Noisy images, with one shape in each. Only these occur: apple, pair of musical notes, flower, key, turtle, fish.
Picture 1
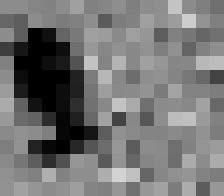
fish
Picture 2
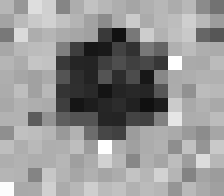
flower
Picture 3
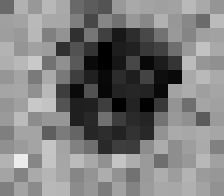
apple
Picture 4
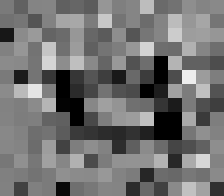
pair of musical notes
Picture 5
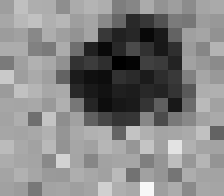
apple
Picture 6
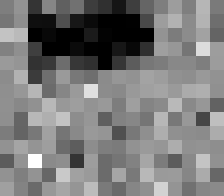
fish
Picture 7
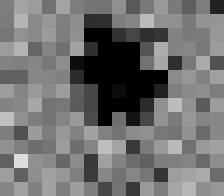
turtle
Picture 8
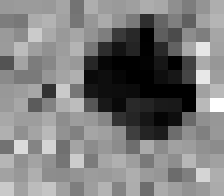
apple
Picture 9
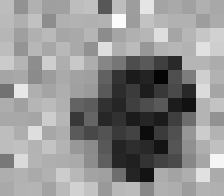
apple
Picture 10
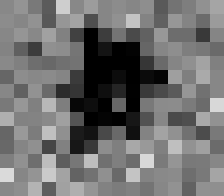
turtle
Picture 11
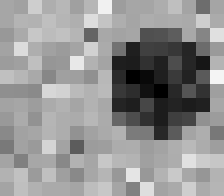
flower
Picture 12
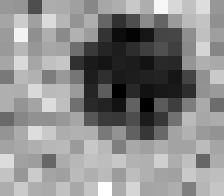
flower
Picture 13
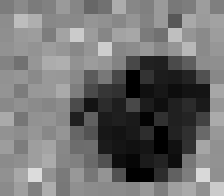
apple
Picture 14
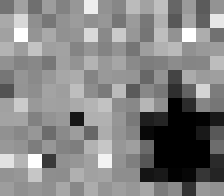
turtle
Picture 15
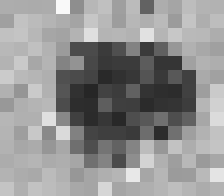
apple
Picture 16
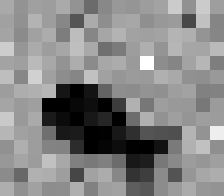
fish
